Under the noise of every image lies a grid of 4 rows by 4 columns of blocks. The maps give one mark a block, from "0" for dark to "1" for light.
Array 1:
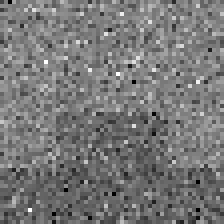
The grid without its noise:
1 1 1 1
1 1 1 1
1 0 0 1
0 0 0 0
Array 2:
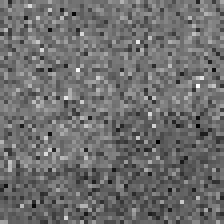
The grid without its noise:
1 1 1 1
1 1 1 1
1 1 0 0
0 0 0 0
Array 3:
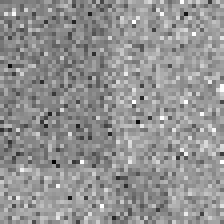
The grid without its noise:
0 0 1 1
0 0 1 1
0 0 1 1
1 1 0 1
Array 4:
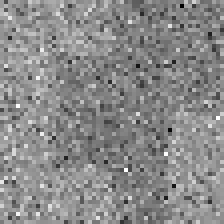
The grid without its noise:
1 1 0 0
1 0 0 0
1 0 0 1
1 1 0 1
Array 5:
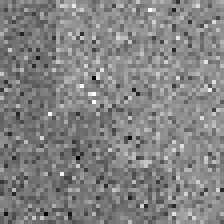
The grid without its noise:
0 1 1 1
0 1 1 1
0 0 1 1
0 0 0 1
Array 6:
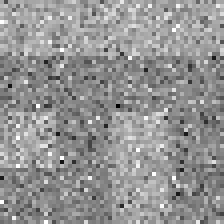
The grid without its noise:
1 1 1 1
0 0 0 0
1 0 1 0
0 0 1 0
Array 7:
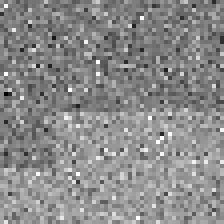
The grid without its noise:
0 0 0 0
0 0 0 0
0 1 1 1
1 1 1 1
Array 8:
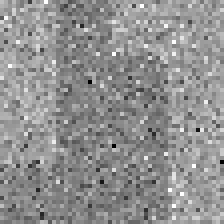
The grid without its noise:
1 0 1 1
1 0 0 1
1 0 0 1
0 0 0 1
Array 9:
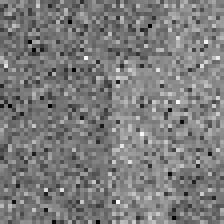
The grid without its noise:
0 0 0 1
0 0 1 1
0 0 1 1
0 0 1 0
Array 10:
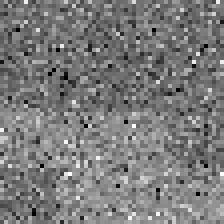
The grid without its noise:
0 0 0 0
0 0 0 0
1 1 1 0
0 1 1 1
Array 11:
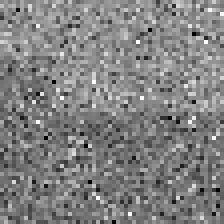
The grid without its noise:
1 1 1 1
0 1 1 1
0 0 0 0
0 0 0 0
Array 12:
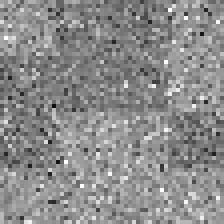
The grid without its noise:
1 0 0 1
0 0 0 1
0 1 1 0
1 1 1 1
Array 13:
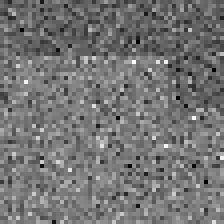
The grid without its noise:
0 0 0 0
1 1 1 0
1 1 1 1
1 1 1 1
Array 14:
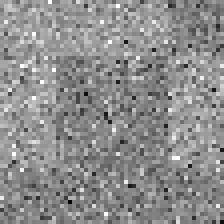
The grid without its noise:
1 1 1 0
1 0 0 1
1 0 0 1
0 0 0 0
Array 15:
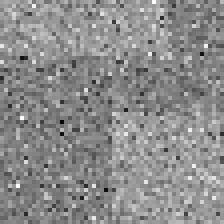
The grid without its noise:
1 1 1 0
0 0 0 0
0 0 1 1
0 0 1 1
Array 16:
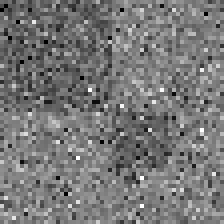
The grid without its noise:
0 0 1 1
0 0 1 1
1 1 0 1
1 1 1 1
